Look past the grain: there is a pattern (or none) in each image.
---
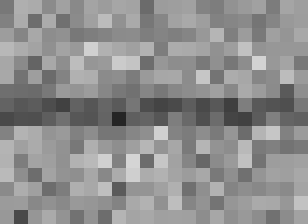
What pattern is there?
one band of rows
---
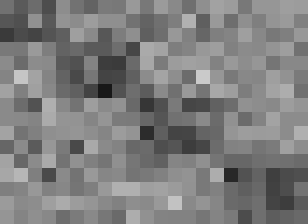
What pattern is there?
blocks along the diagonal
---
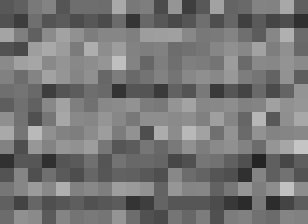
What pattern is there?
bands of rows
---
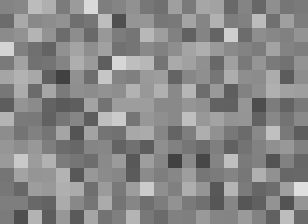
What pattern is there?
only noise
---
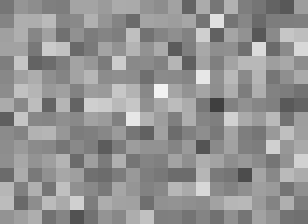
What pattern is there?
only noise
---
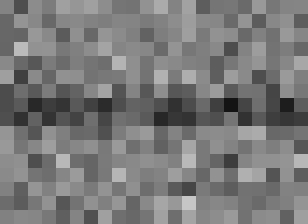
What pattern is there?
one band of rows
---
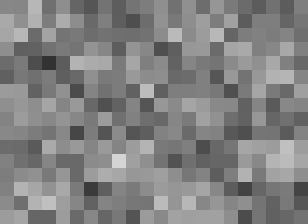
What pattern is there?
a checkerboard
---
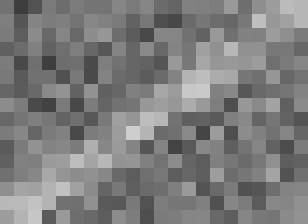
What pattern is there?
a diagonal band
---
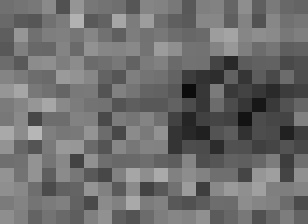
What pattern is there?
one block
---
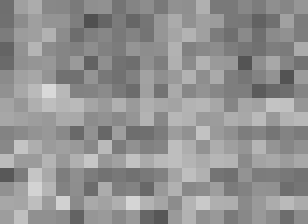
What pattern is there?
bands of rows crossing bands of columns
